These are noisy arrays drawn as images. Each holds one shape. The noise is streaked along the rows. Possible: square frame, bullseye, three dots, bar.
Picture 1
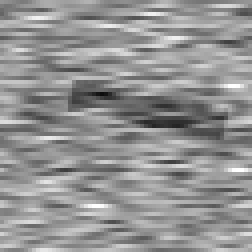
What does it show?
dark bar
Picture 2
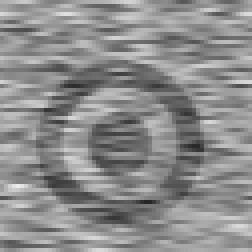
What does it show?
dark bullseye
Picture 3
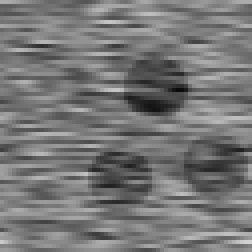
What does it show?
dark three dots
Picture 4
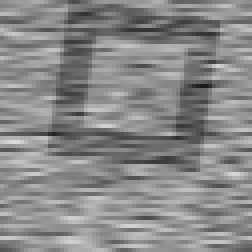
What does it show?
dark square frame
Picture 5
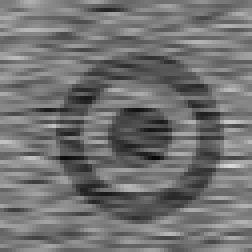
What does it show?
dark bullseye
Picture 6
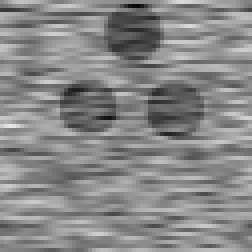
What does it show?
dark three dots
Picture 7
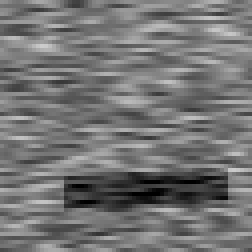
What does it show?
dark bar
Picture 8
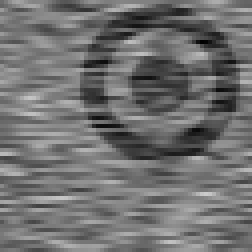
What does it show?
dark bullseye
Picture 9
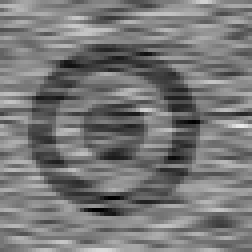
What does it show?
dark bullseye
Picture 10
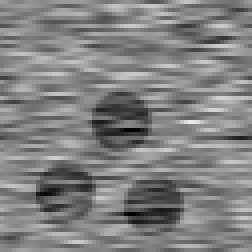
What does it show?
dark three dots
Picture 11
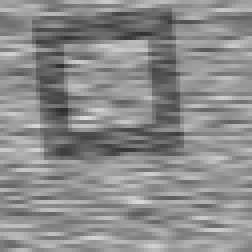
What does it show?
dark square frame
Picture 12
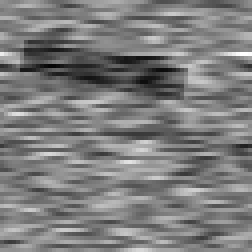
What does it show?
dark bar
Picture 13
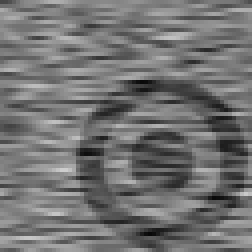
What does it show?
dark bullseye
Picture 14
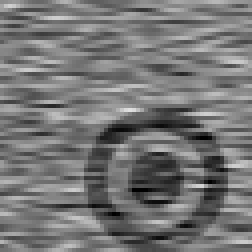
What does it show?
dark bullseye
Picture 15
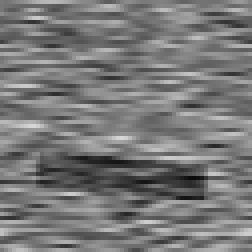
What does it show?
dark bar
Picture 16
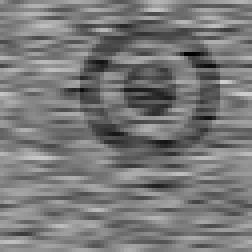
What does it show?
dark bullseye
